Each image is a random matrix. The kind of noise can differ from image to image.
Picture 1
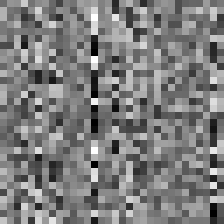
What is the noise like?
columns of uneven size
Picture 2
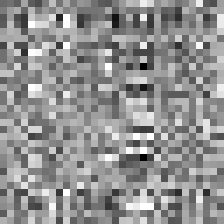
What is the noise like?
low rank plus noise
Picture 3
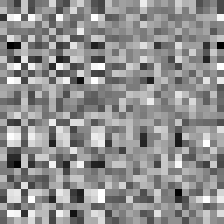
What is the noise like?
low rank plus noise
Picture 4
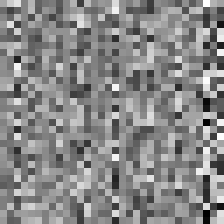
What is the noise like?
columns of uneven size
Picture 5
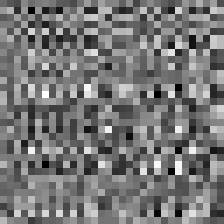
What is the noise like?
low rank plus noise
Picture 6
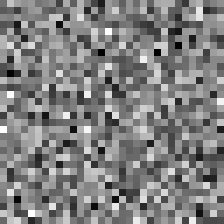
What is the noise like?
independent entries
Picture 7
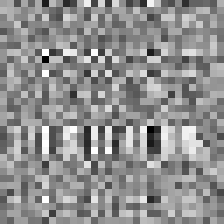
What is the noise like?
low rank plus noise
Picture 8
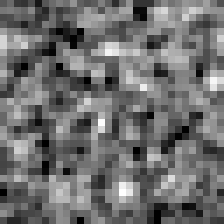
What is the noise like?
blotchy
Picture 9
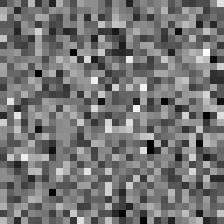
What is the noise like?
independent entries
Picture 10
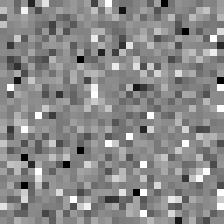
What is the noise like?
heavy tails
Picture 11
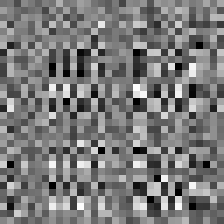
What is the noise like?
low rank plus noise
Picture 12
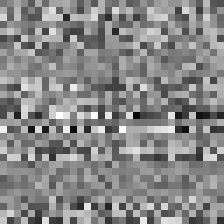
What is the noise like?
rows of uneven size
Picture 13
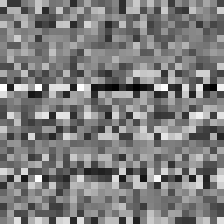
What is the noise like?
rows of uneven size
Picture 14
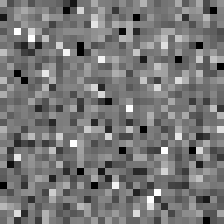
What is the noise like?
heavy tails
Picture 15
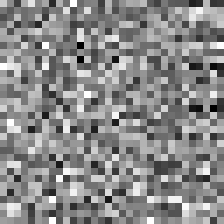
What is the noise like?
low rank plus noise
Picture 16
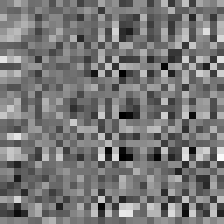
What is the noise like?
low rank plus noise
